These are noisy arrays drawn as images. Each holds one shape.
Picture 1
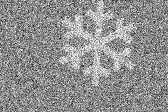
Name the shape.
snowflake
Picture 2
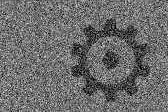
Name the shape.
gear
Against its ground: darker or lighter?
darker
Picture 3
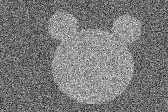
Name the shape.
bear's head
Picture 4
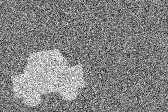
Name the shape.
car
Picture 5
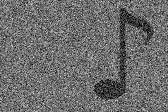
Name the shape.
musical note
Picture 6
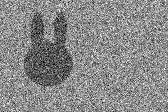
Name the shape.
rabbit's head
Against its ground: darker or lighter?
darker
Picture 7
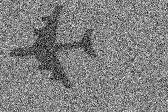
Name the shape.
airplane
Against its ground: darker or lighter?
darker
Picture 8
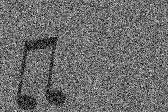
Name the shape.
pair of musical notes
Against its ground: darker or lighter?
darker
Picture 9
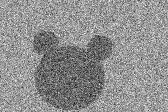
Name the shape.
bear's head
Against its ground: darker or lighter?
darker
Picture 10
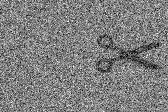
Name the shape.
pair of scissors
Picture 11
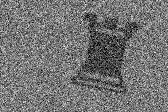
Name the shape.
chess rook
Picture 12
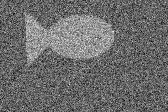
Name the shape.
fish
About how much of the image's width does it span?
half
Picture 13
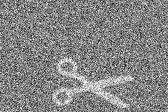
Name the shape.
pair of scissors
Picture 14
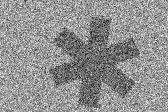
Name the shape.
asterisk
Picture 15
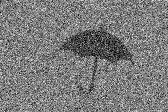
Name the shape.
umbrella
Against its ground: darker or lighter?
darker
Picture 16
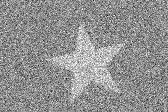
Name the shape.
star
